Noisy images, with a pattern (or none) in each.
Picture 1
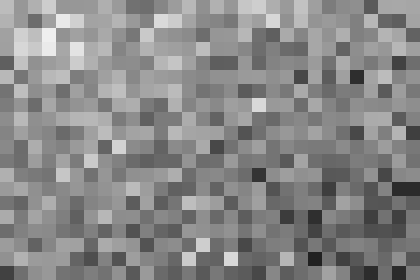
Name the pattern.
a smooth slope
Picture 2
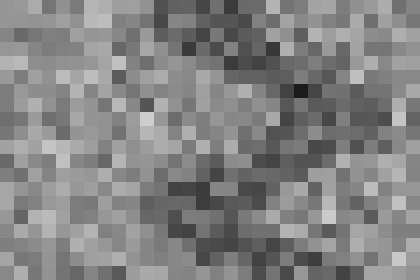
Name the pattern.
a wavy band
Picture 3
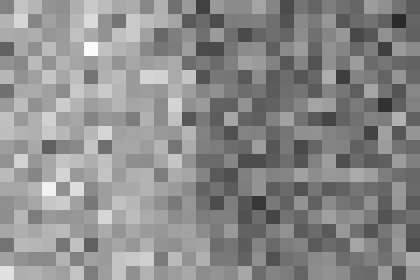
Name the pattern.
a sharp edge
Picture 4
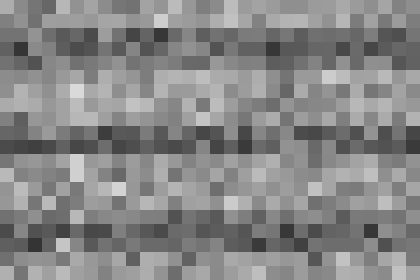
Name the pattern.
horizontal stripes
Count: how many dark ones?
3
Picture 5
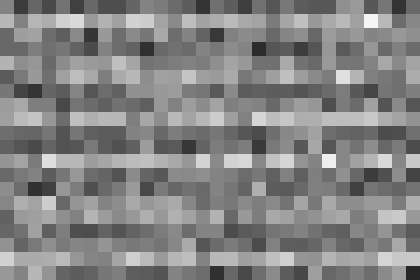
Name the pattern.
horizontal stripes
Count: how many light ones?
6
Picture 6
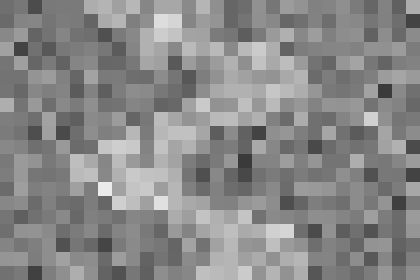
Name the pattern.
a wavy band
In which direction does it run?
top to bottom
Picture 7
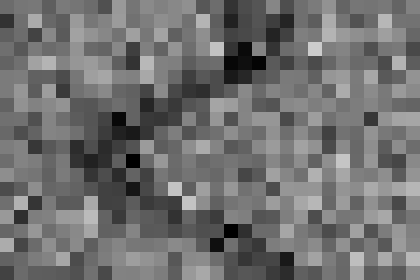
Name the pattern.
a wavy band
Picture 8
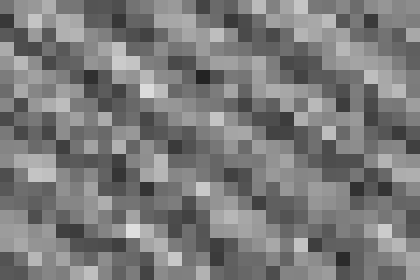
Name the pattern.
diagonal stripes
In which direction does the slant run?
top left to bottom right
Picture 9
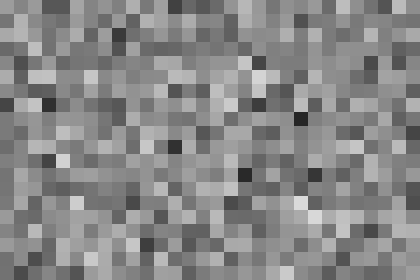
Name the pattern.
only noise
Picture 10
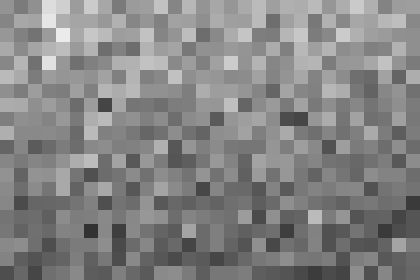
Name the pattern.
a smooth slope
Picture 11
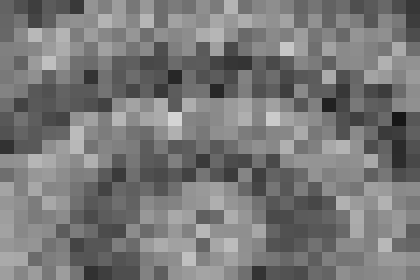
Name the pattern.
rings round one point
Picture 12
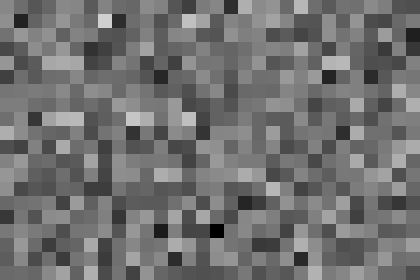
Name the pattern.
only noise
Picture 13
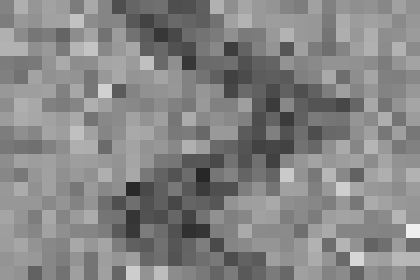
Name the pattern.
a wavy band
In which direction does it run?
top to bottom
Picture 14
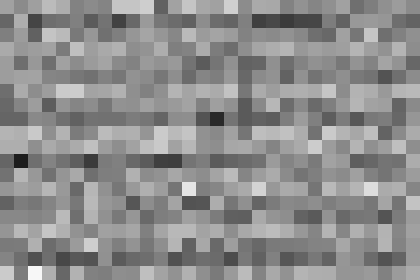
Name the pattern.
horizontal stripes
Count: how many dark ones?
6
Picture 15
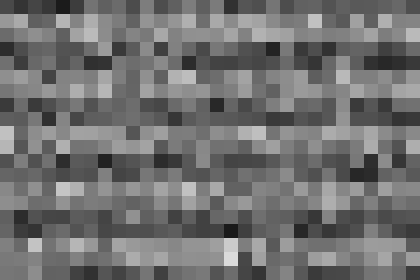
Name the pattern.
horizontal stripes
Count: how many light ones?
5
